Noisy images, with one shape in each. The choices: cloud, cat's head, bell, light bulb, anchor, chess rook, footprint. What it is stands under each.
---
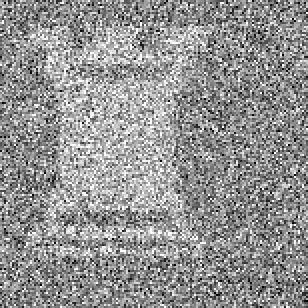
light chess rook
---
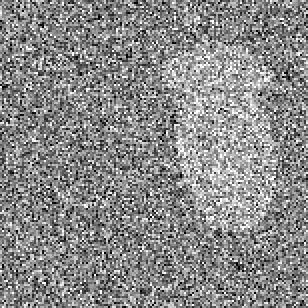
light footprint
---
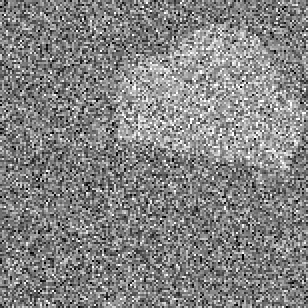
light cloud
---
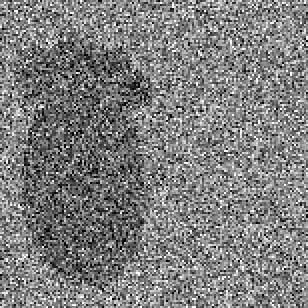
dark footprint
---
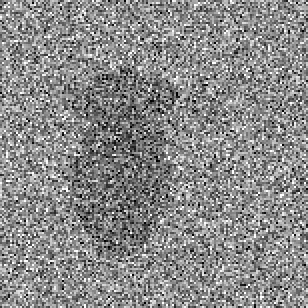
dark footprint
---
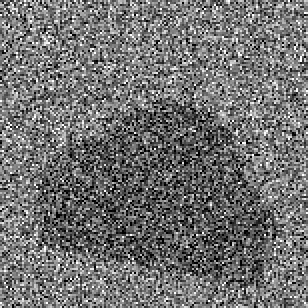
dark cloud
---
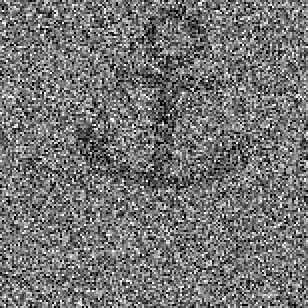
dark anchor
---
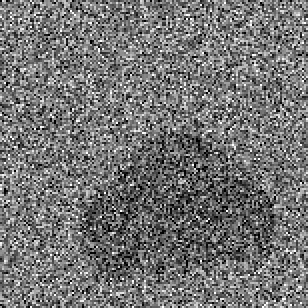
dark cloud
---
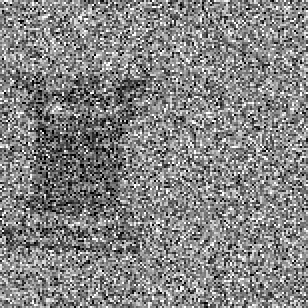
dark chess rook
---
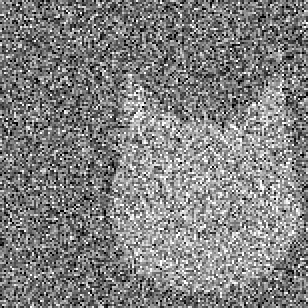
light cat's head
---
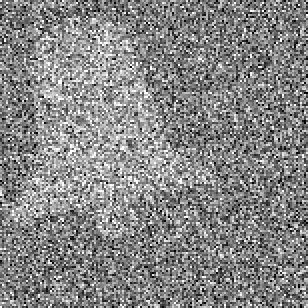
light bell
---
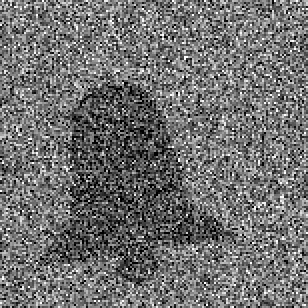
dark bell
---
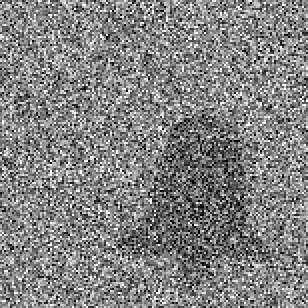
dark bell
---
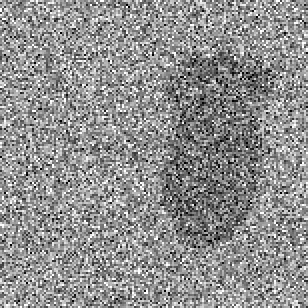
dark footprint
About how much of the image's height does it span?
two thirds
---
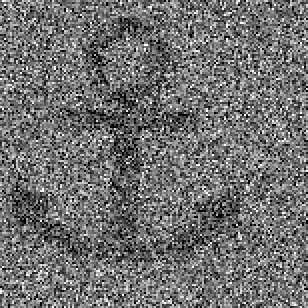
dark anchor
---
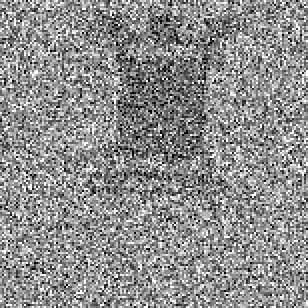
dark chess rook
